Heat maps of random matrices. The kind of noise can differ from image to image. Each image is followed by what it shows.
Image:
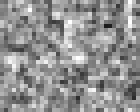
blotchy
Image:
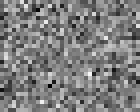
independent entries
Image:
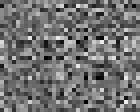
low rank plus noise
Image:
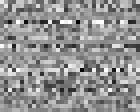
rows of uneven size
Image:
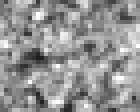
blotchy
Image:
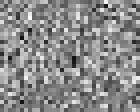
low rank plus noise
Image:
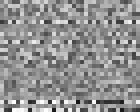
rows of uneven size
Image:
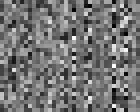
columns of uneven size
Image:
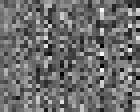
columns of uneven size
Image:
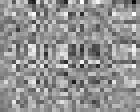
low rank plus noise
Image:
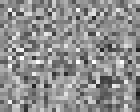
low rank plus noise
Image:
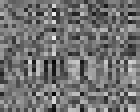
low rank plus noise
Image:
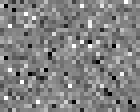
heavy tails
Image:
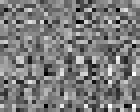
low rank plus noise
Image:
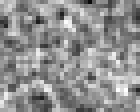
blotchy
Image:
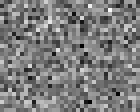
independent entries
